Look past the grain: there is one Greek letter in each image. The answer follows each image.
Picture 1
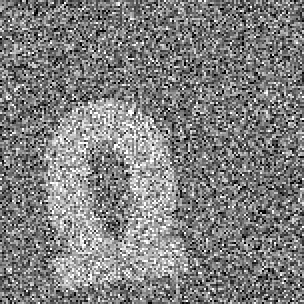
omega
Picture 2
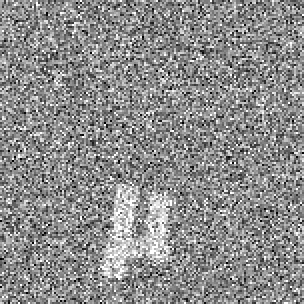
mu
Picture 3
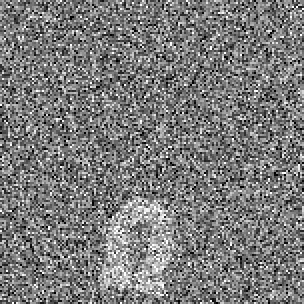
omega
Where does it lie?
bottom middle
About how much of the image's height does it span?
a third
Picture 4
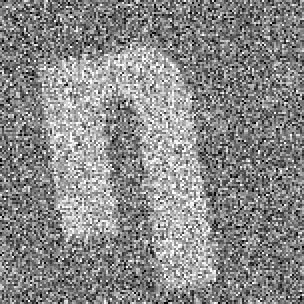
eta
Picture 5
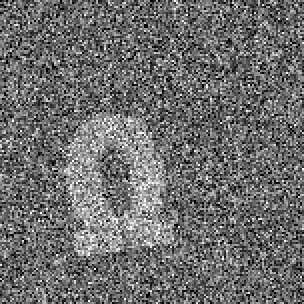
omega
